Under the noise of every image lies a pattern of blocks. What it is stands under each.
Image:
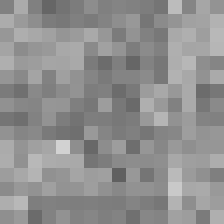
top and bottom mirror each other
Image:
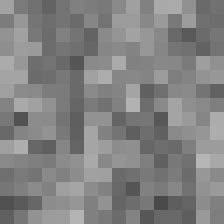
the same after a half turn
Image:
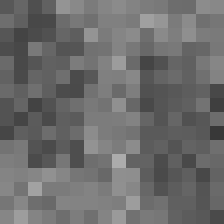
the same after a half turn
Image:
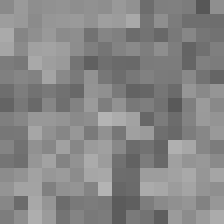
mirrored about the diagonal from the bottom left
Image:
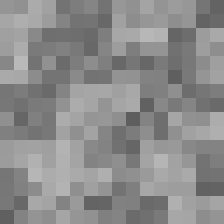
no symmetry
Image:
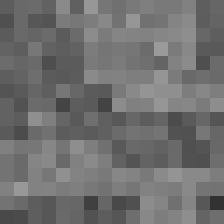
no symmetry
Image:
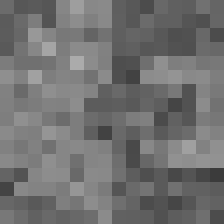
top and bottom mirror each other
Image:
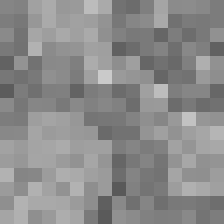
mirrored about the diagonal from the bottom left
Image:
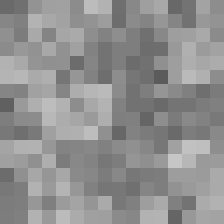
top and bottom mirror each other
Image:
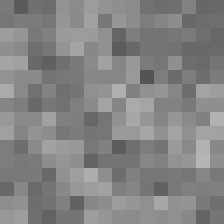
mirrored about the diagonal from the bottom left
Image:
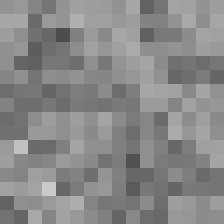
mirrored about the diagonal from the bottom left
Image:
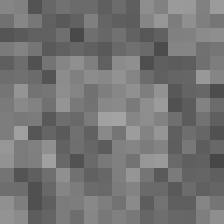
mirrored about the diagonal from the bottom left
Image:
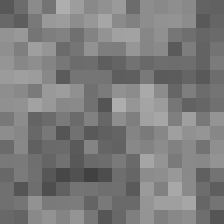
no symmetry
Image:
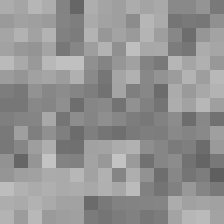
no symmetry
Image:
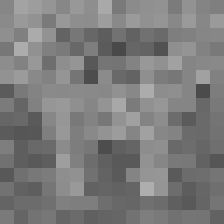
left and right mirror each other
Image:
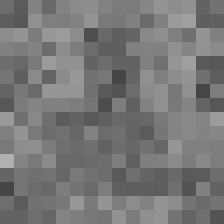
left and right mirror each other
